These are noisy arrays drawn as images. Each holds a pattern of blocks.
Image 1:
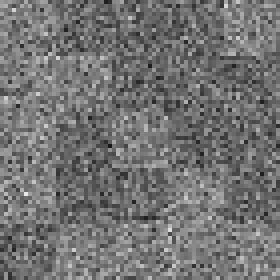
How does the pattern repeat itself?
mirrored about the diagonal from the bottom left
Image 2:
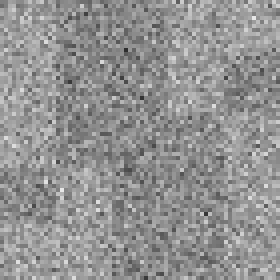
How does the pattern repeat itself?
the same after a half turn
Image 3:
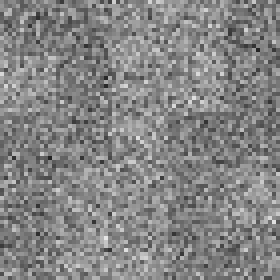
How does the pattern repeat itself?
the same after a half turn
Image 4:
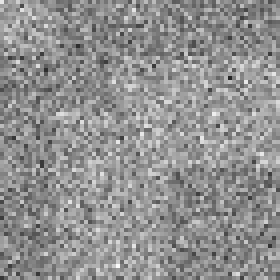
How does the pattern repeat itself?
mirrored about the diagonal from the top left
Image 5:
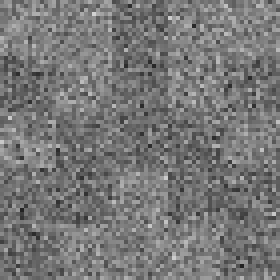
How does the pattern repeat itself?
left and right mirror each other
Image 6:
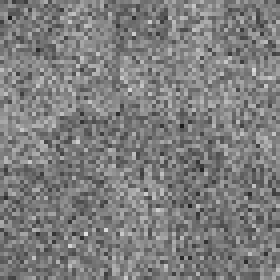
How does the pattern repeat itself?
left and right mirror each other
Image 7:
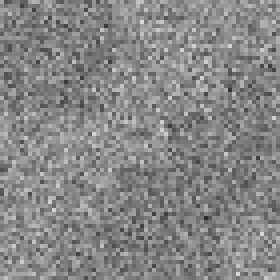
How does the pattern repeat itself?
mirrored about the diagonal from the top left
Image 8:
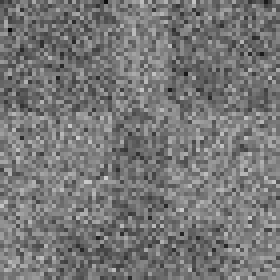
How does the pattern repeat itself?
left and right mirror each other
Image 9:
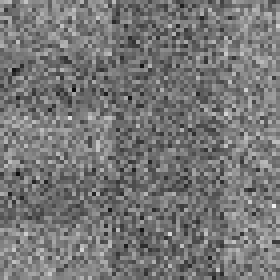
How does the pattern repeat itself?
top and bottom mirror each other
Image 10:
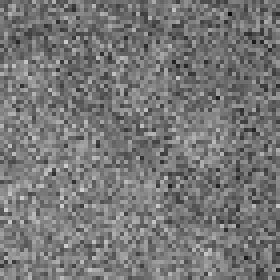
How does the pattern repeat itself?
mirrored about the diagonal from the bottom left
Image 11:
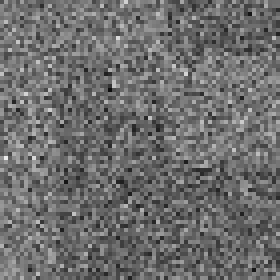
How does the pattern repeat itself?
no symmetry
